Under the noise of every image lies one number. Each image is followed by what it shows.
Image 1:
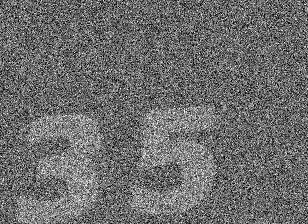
35
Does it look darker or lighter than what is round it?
lighter
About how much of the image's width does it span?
two thirds
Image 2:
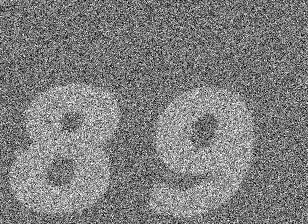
89
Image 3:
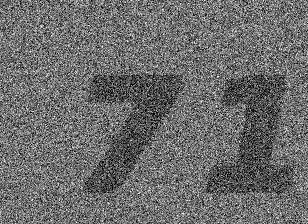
71
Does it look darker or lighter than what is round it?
darker
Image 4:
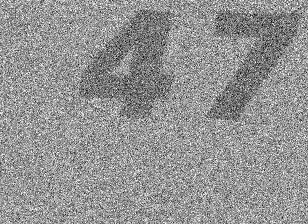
47
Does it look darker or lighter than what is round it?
darker
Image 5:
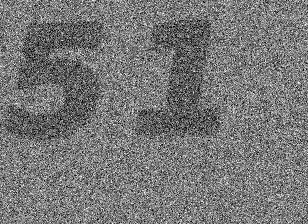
51
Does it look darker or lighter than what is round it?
darker
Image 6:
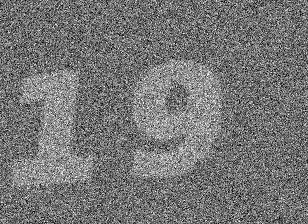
19
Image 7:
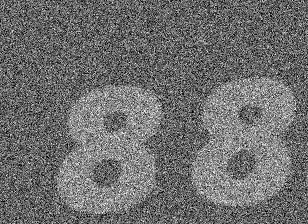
88
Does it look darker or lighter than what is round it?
lighter
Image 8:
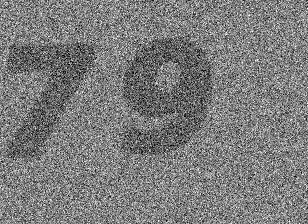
79
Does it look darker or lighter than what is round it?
darker
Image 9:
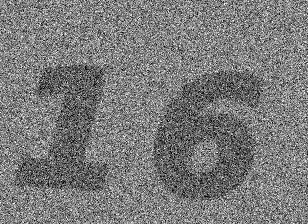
16
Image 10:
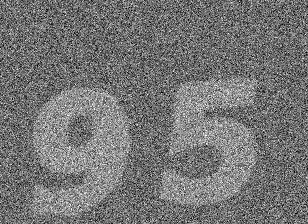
95
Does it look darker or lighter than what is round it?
lighter
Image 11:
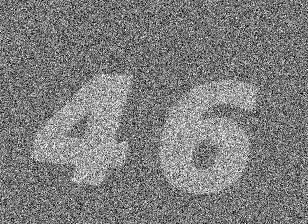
46
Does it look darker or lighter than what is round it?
lighter
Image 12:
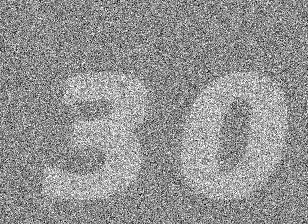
30
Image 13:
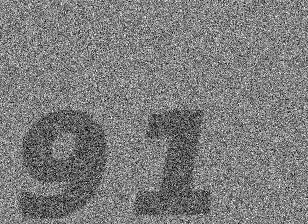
91
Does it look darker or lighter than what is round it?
darker
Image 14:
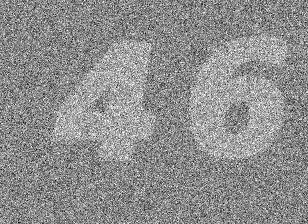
46
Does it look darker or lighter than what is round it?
lighter
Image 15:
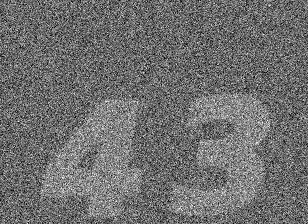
43
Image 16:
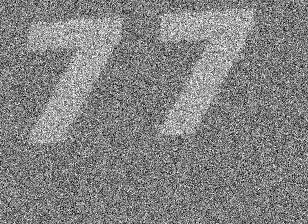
77
